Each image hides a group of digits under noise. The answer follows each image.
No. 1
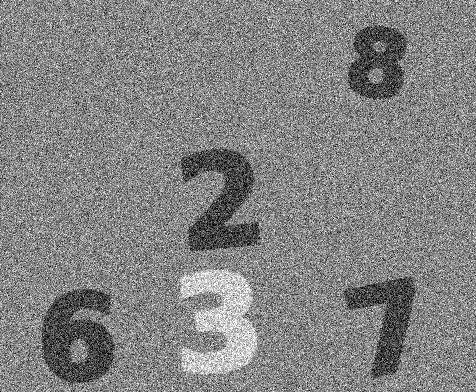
top right: dark 8; centre: dark 2; bottom left: dark 6; bottom middle: light 3; bottom right: dark 7
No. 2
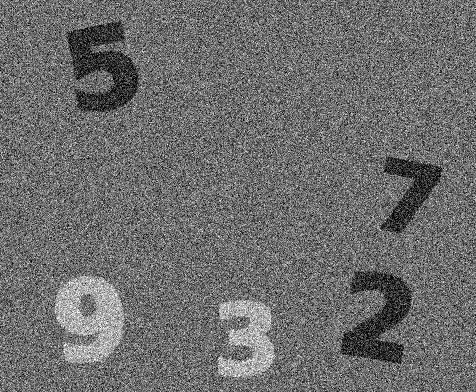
top left: dark 5; middle right: dark 7; bottom left: light 9; bottom middle: light 3; bottom right: dark 2
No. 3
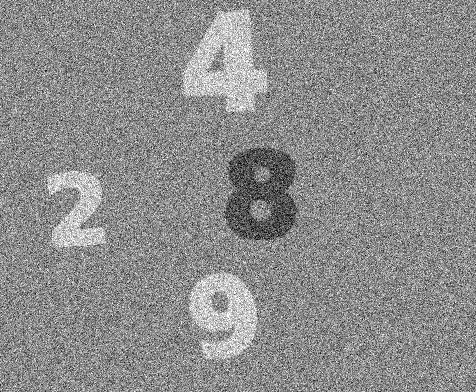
top middle: light 4; middle left: light 2; centre: dark 8; bottom middle: light 9
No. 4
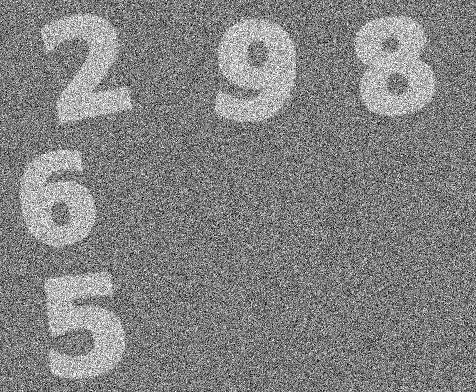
top left: light 2; top middle: light 9; top right: light 8; middle left: light 6; bottom left: light 5
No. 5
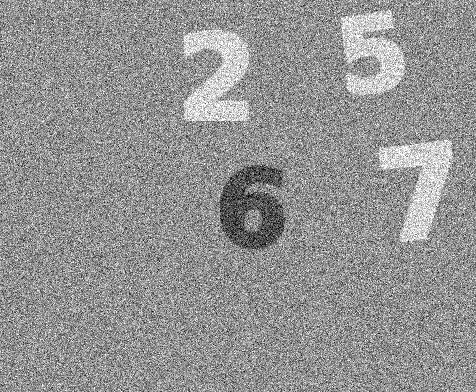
top middle: light 2; top right: light 5; centre: dark 6; middle right: light 7
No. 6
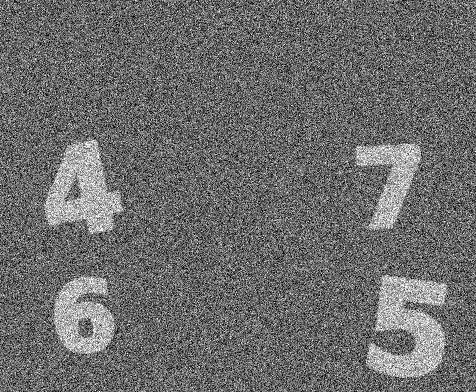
middle left: light 4; middle right: light 7; bottom left: light 6; bottom right: light 5
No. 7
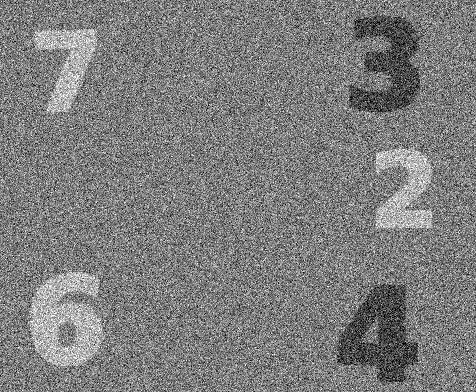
top left: light 7; top right: dark 3; middle right: light 2; bottom left: light 6; bottom right: dark 4
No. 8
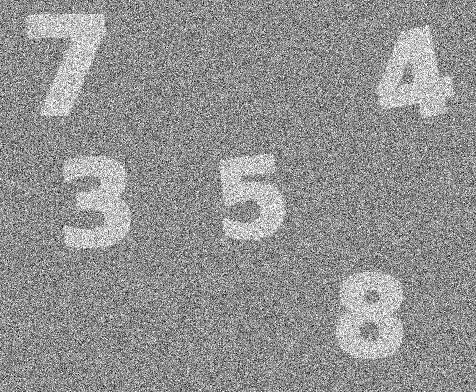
top left: light 7; top right: light 4; middle left: light 3; centre: light 5; bottom right: light 8
